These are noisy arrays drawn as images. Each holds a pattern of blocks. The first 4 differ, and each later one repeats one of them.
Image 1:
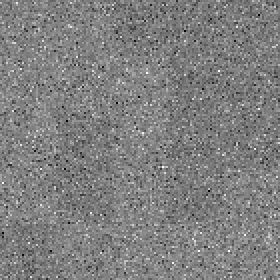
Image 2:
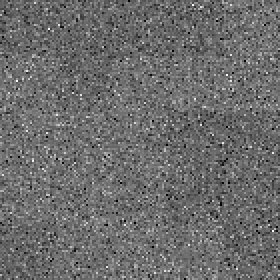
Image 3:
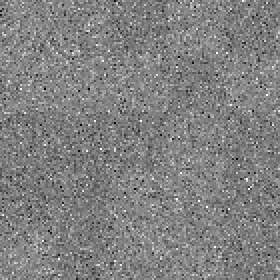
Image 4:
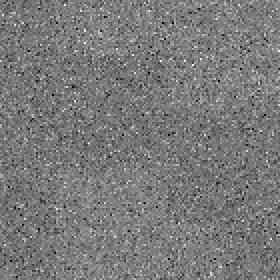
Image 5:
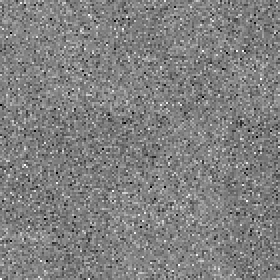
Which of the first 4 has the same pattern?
3
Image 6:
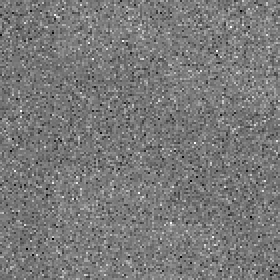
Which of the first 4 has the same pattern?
4
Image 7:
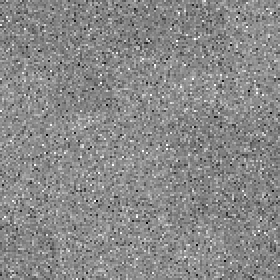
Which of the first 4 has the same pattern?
2
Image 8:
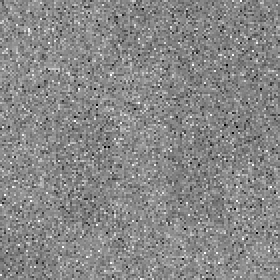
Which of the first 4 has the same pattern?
1
